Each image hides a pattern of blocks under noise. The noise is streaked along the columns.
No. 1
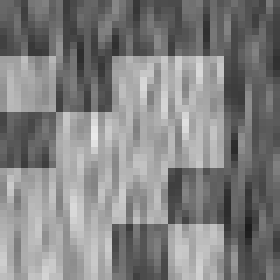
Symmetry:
mirrored about the diagonal from the bottom left
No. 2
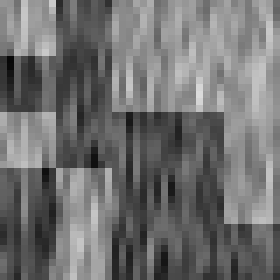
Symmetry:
no symmetry
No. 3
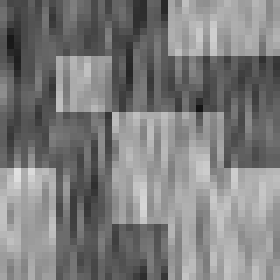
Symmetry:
mirrored about the diagonal from the top left
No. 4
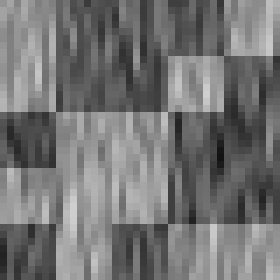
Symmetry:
mirrored about the diagonal from the bottom left
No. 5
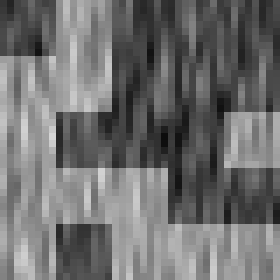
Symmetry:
no symmetry
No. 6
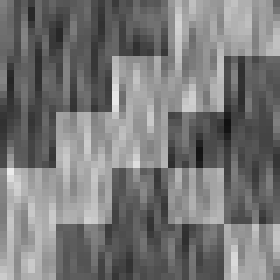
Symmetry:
mirrored about the diagonal from the top left
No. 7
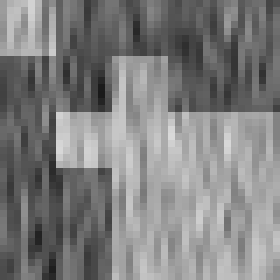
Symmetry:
mirrored about the diagonal from the top left
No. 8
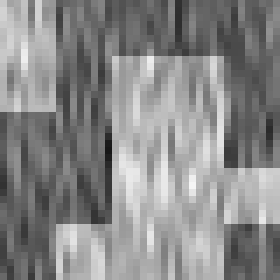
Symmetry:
no symmetry
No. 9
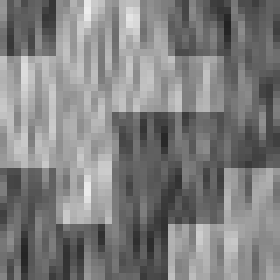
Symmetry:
mirrored about the diagonal from the top left
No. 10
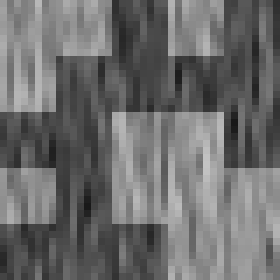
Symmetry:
mirrored about the diagonal from the top left
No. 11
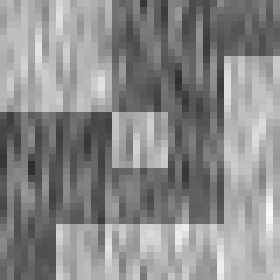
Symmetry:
mirrored about the diagonal from the top left
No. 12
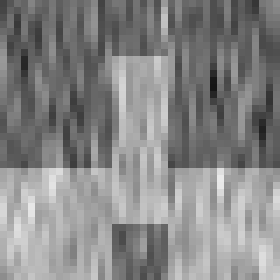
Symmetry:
left and right mirror each other
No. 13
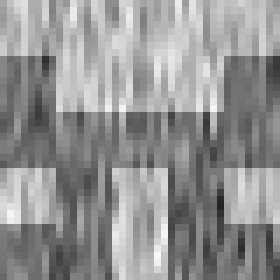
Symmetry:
left and right mirror each other
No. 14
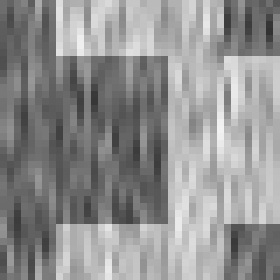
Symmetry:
top and bottom mirror each other
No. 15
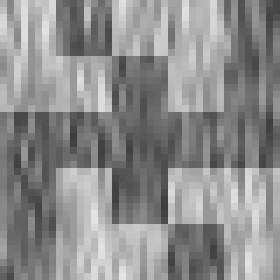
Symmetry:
the same after a half turn
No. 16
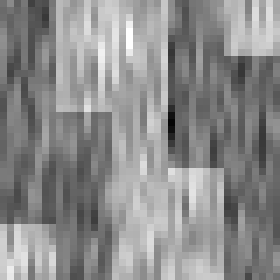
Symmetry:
the same after a half turn
